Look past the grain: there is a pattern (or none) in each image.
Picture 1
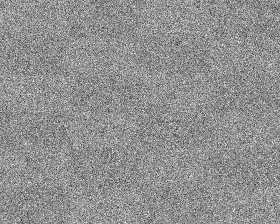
a checkerboard
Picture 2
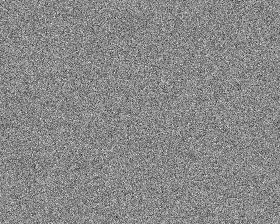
only noise
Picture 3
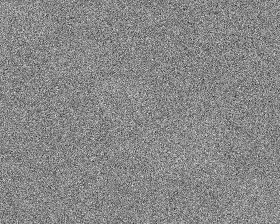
blocks along the diagonal
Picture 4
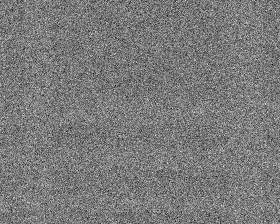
bands of rows crossing bands of columns
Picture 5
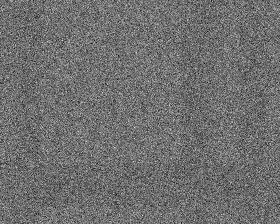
bands of rows crossing bands of columns
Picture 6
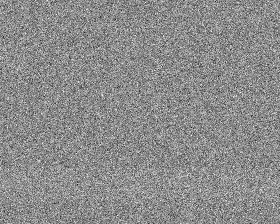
one band of rows
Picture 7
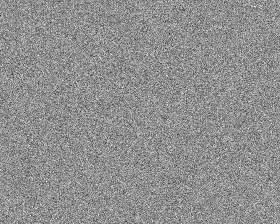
only noise
